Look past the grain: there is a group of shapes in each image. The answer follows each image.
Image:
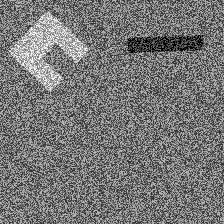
top left: light square with a notch; top right: dark bar
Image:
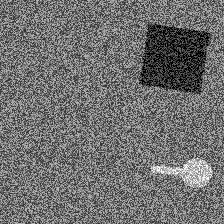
top right: dark square; bottom right: light lollipop
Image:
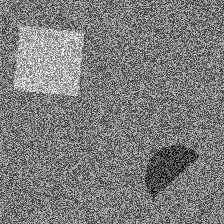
top left: light square; bottom right: dark half disc
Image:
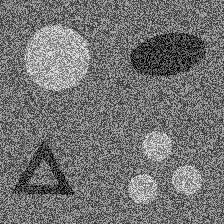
top left: light disc; top right: dark ellipse; bottom left: dark triangle frame; bottom right: light three dots
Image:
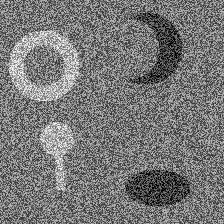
top left: light ring; top right: dark crescent; bottom left: light lollipop; bottom right: dark ellipse
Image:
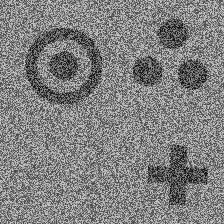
top left: dark bullseye; top right: dark three dots; bottom right: dark cross
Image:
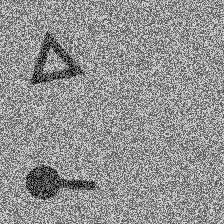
top left: dark triangle frame; bottom left: dark lollipop
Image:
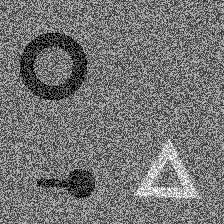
top left: dark ring; bottom left: dark lollipop; bottom right: light triangle frame
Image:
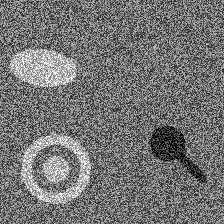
top left: light ellipse; bottom left: light bullseye; bottom right: dark lollipop
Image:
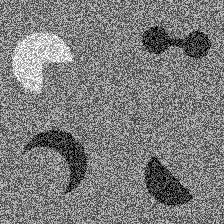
top left: light disc with a wedge cut out; top right: dark dumbbell; bottom left: dark crescent; bottom right: dark half disc
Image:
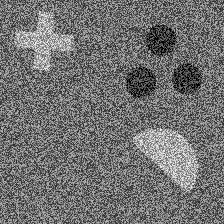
top left: light cross; top right: dark three dots; bottom right: light half disc
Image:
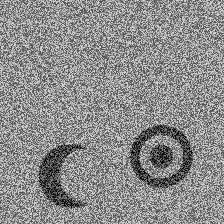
bottom left: dark crescent; bottom right: dark bullseye
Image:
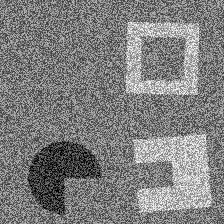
top right: light square frame; bottom left: dark disc with a wedge cut out; bottom right: light square with a notch
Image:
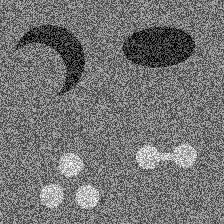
top left: dark crescent; top right: dark ellipse; bottom left: light three dots; bottom right: light dumbbell
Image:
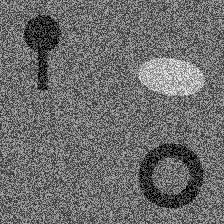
top left: dark lollipop; top right: light ellipse; bottom right: dark ring
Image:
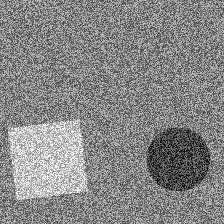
bottom left: light square; bottom right: dark disc
